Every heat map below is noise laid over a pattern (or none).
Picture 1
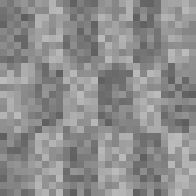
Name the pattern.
a checkerboard
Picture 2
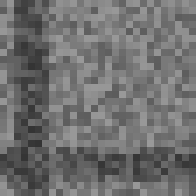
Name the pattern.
bands of rows crossing bands of columns
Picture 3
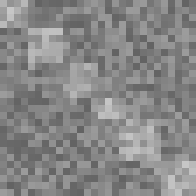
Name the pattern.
blocks along the diagonal
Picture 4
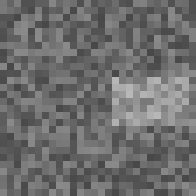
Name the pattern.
one block
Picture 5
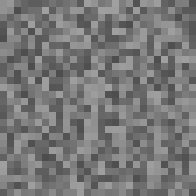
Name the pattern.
only noise
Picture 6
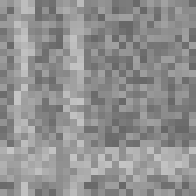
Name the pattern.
bands of rows crossing bands of columns
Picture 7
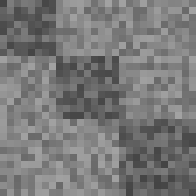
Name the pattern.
blocks along the diagonal
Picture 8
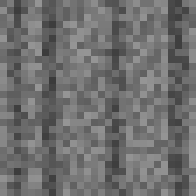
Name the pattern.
bands of columns
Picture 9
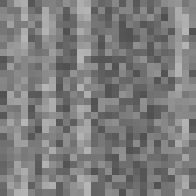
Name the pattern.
bands of columns
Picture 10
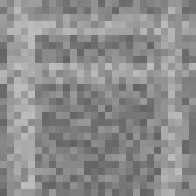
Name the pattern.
bands of rows crossing bands of columns
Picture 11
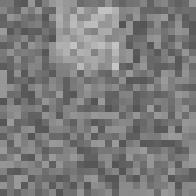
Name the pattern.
one block
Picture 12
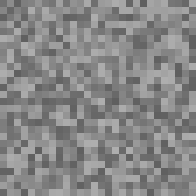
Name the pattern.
only noise
